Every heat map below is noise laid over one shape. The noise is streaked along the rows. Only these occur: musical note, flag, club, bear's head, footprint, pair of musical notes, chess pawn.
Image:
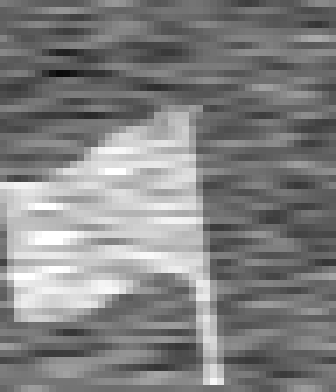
flag
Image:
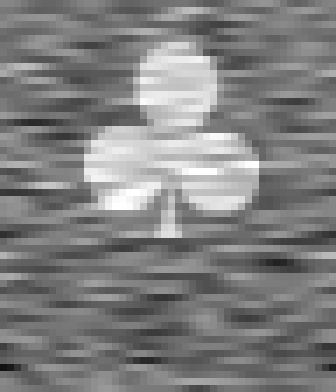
club
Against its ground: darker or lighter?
lighter
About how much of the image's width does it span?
half
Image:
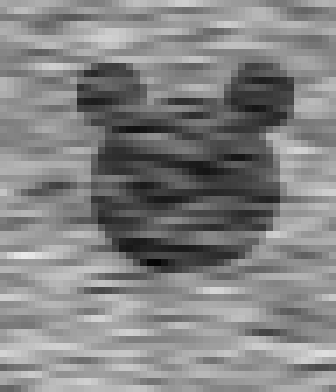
bear's head
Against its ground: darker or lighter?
darker
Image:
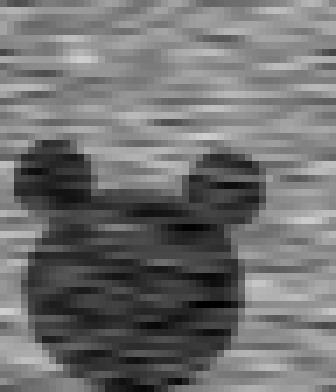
bear's head
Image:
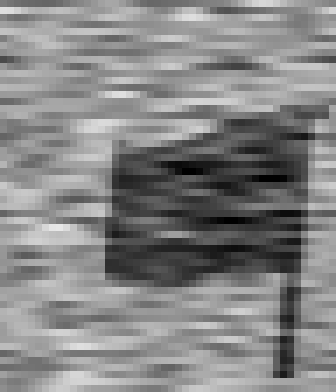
flag
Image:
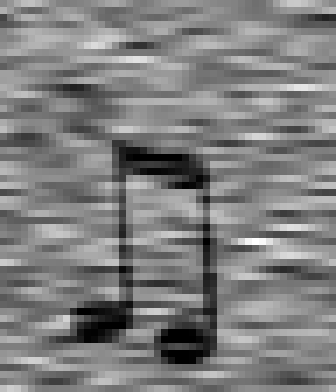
pair of musical notes
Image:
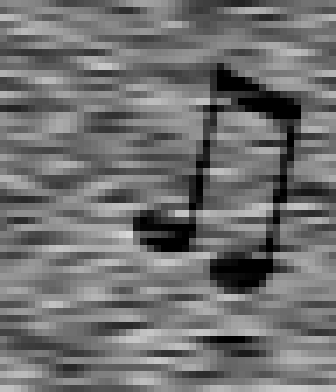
pair of musical notes
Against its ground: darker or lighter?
darker
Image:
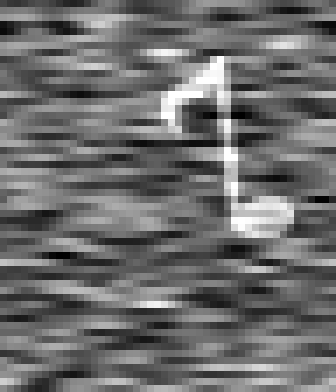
musical note
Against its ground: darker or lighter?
lighter
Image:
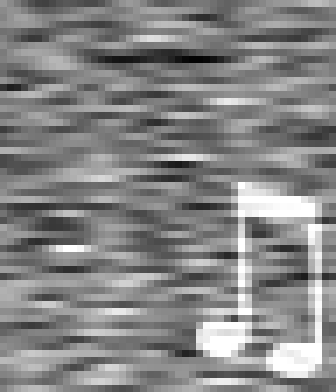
pair of musical notes
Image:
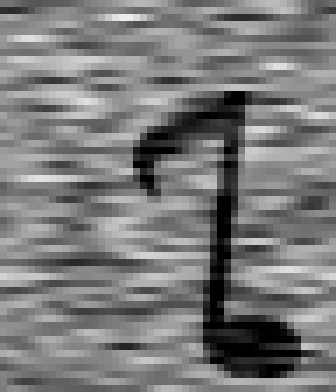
musical note
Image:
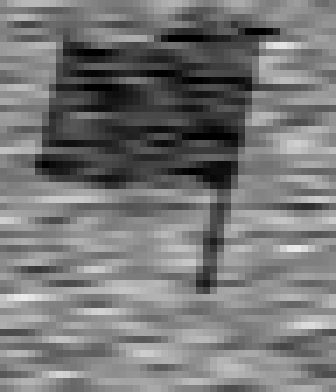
flag
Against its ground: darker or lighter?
darker
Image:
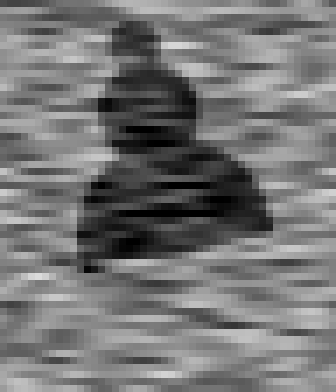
chess pawn
